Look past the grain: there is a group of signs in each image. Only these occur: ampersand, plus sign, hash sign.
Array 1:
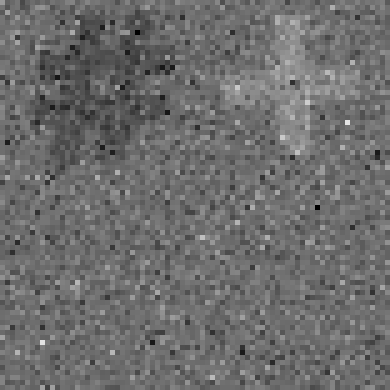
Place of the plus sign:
top right
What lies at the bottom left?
nothing
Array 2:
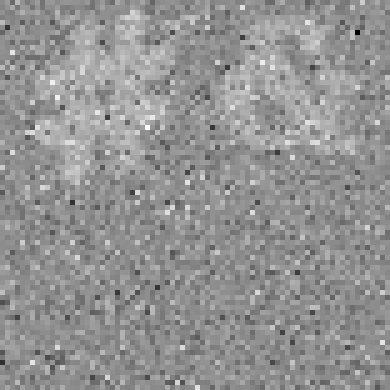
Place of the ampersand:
top right
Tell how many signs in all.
2
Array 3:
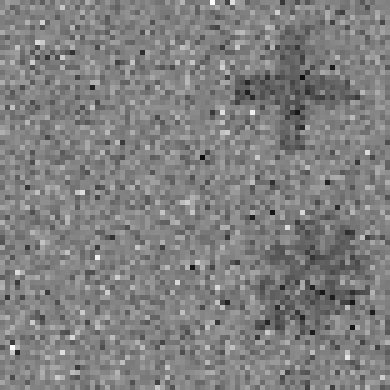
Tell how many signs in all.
2
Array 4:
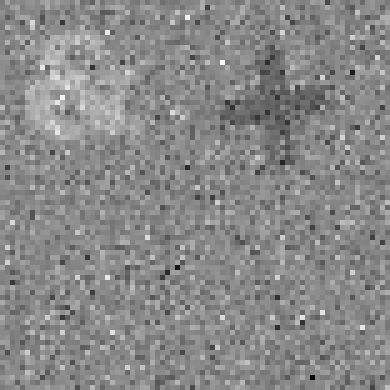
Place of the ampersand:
top left
